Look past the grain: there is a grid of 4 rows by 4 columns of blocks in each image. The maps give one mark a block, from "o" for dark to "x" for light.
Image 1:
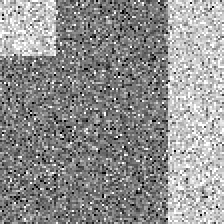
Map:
xoox
ooox
ooox
ooox
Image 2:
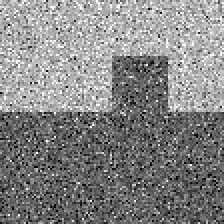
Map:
xxxx
xxox
oooo
oooo
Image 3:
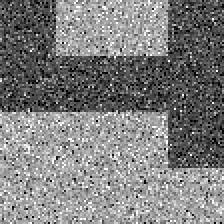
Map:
oxxo
oooo
xxxo
xxxx
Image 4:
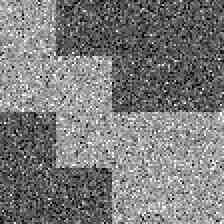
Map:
xooo
xxoo
oxxx
ooxx
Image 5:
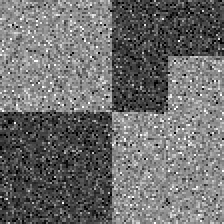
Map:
xxoo
xxox
ooxx
ooxx
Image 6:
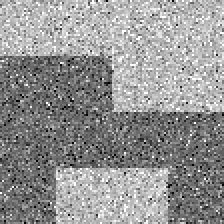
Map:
xxxx
ooxx
oooo
oxxo
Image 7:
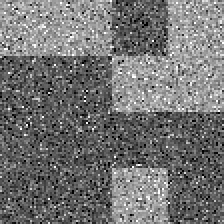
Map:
xxox
ooxx
oooo
ooxo
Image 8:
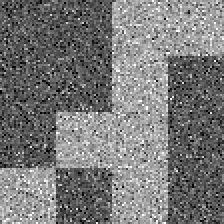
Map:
ooxx
ooxo
oxxo
xoxo
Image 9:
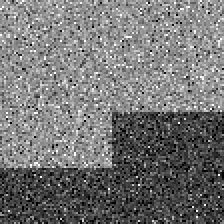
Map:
xxxx
xxxx
xxoo
oooo
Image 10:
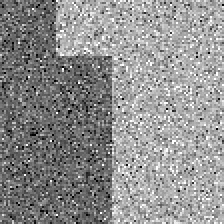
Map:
oxxx
ooxx
ooxx
ooxx
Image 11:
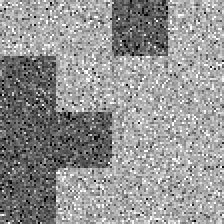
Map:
xxox
oxxx
ooxx
oxxx
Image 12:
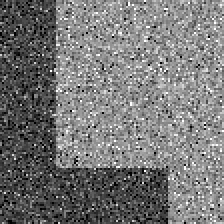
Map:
oxxx
oxxx
oxxx
ooox
